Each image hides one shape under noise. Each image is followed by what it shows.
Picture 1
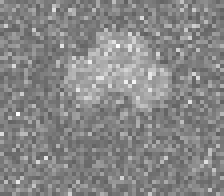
light car
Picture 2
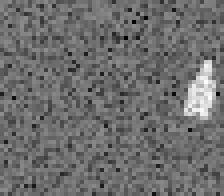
light bottle, middle right
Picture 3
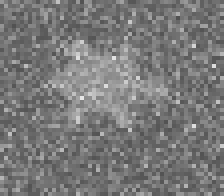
light turtle
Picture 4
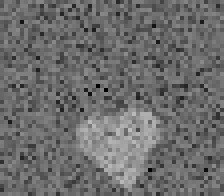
light heart, bottom middle
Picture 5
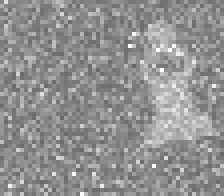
light chess bishop
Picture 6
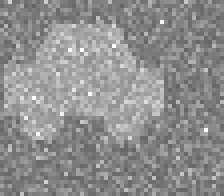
light car
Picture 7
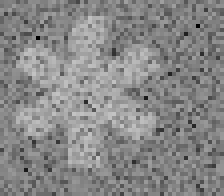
light asterisk
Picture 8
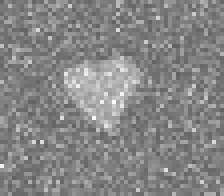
light heart, centre
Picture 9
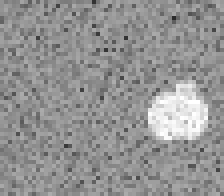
light apple, middle right
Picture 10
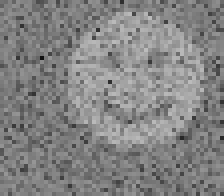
light smiling face
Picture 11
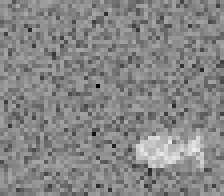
light fish, bottom right
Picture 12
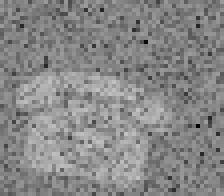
light telephone
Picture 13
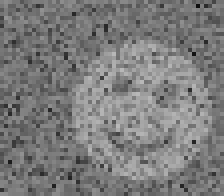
light smiling face
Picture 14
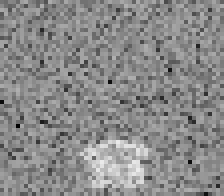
light telephone, bottom middle
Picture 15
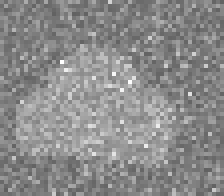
light cloud
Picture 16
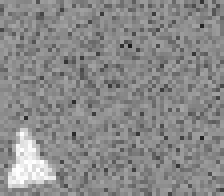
light chess pawn, bottom left
